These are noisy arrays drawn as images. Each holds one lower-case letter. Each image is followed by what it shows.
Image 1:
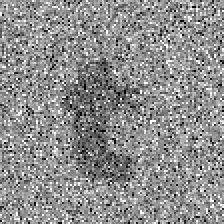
t
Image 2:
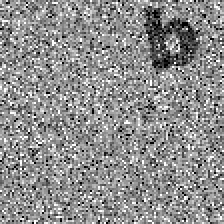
b
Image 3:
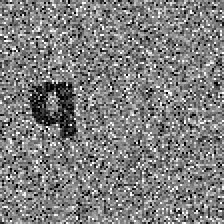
q
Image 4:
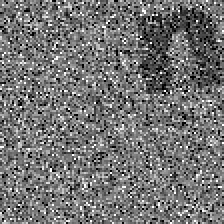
n
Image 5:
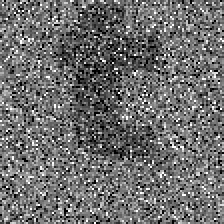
t
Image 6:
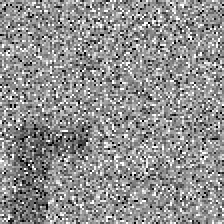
r
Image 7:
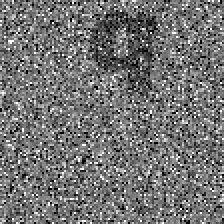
q
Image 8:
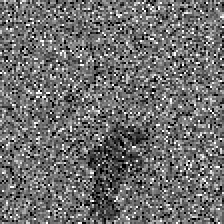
f
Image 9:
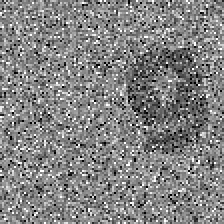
g
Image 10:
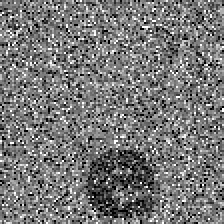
e
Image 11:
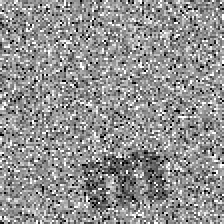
m
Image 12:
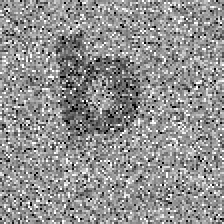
b
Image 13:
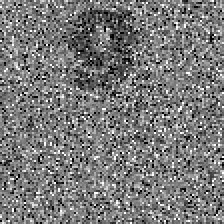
g
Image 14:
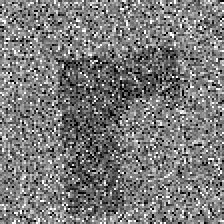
r
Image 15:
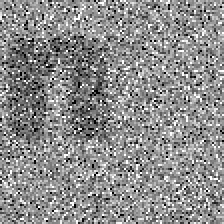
n
